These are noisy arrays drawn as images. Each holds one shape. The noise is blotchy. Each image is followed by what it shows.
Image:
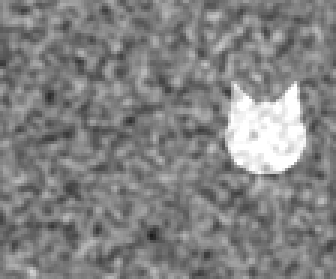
cat's head
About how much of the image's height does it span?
a third
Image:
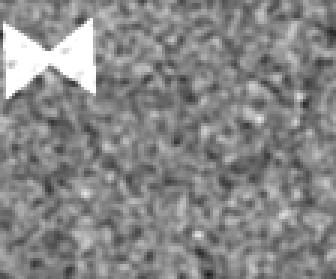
bow tie
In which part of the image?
top left
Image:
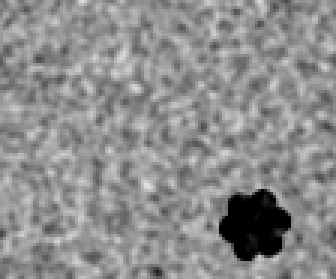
flower
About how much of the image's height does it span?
a quarter
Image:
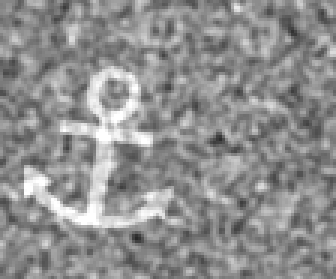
anchor
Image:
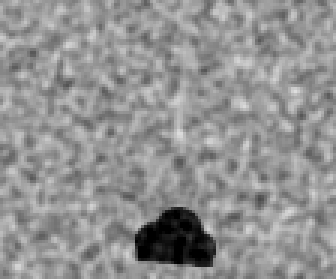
cloud
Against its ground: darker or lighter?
darker
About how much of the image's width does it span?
a quarter
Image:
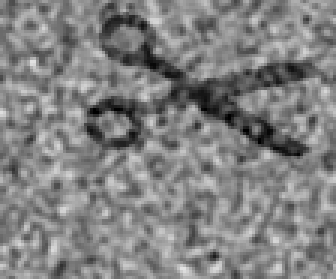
pair of scissors
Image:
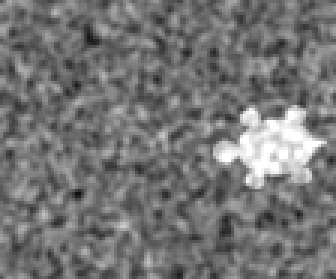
turtle
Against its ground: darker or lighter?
lighter
